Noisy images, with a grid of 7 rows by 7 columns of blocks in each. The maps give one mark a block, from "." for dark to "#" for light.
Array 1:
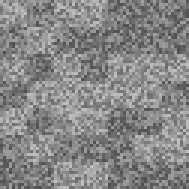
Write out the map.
# . # # . . .
. # . . . . .
# . # . # # #
. # # # # # .
# . # # . . #
. # . . . # #
. . # # . . .
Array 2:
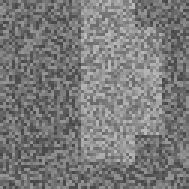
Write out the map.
. . . # # . .
. . . # # # .
. . . # # # .
. . . # # # .
. . . # # # .
. . . # # . .
. . . . . . .
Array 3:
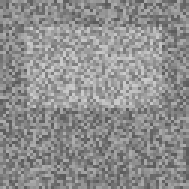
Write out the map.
. . . . . . .
. # # # # # .
. # # # # # .
. # # # # # .
. . . . . . .
. . . . . . .
. . . . . . .
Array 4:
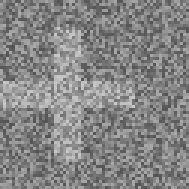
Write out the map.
. . . . . . .
. . # . . . .
. . # . . . .
# # # # # . .
. . # . . . .
. . # . . . .
. . . . . . .
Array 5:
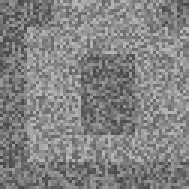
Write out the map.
. . # # # # .
. # # # # # #
. # # . . # #
. # # . . # #
. # # . . # #
. # # # # # #
. . . . . . .
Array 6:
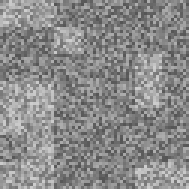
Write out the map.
# # . . . . .
. . # . . . .
. . . . . # .
# # . . . # .
# # . . . . .
. # . . . . .
# # . . . # #
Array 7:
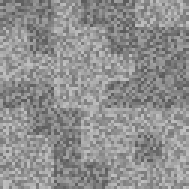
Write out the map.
. . # . . # #
# . # # . . .
# # # # # . .
. . # # . . .
# . . # # # #
# # . # # . #
# # . . # # #
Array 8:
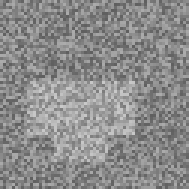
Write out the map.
. . . . . . .
. . . . . . .
. . . . . . .
. # # # # . .
. # # # # . .
. . # # . . .
. . . . . . .
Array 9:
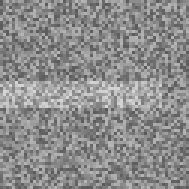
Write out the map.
. . . . . . .
. . . . . . .
. . . . . . .
# # # # # # .
. . . . . . .
. . . . . . .
. . . . . . .
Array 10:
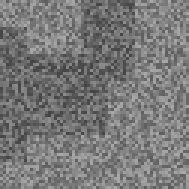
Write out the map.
# # # . . # #
. # # . . # #
. . . . . # #
. . . . # # #
. . . . # # #
. # # # # # #
# # # # # # #
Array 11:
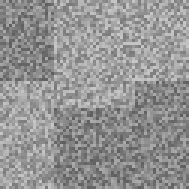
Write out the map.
. . # # # # #
. . # # # # #
. . # # # # #
# # # # # . .
# # . . . . .
# # . . . . .
# # . . . . .
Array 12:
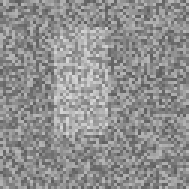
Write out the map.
. . . . . . .
. . # # . . .
. . # # . . .
. . # # . . .
. . # # . . .
. . . . . . .
. . . . . . .
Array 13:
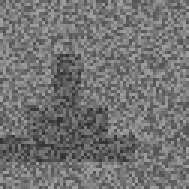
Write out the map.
# # # # # # #
# # # # # # #
# # . # # # #
# # . # # # #
# . . . # # #
. . . . . # #
# # # # # # #
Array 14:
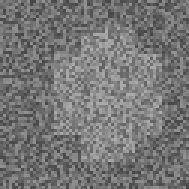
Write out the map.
. . . . . . .
. . . # # . .
. . # # # # .
. . # # # # .
. . # # # # .
. . . # # . .
. . . . . . .
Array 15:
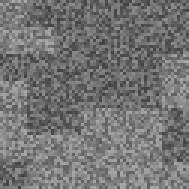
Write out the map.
# . . . . . .
# # . . . . .
. . . . . . #
# . . . . . #
# . . # # # .
# # # # # # .
. # # # # # #
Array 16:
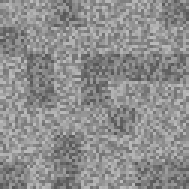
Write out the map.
# # . # # # .
. # # # # # #
# . # . . . .
# . # . # # #
# # # # . # #
# # . # # # #
. # . # # . .
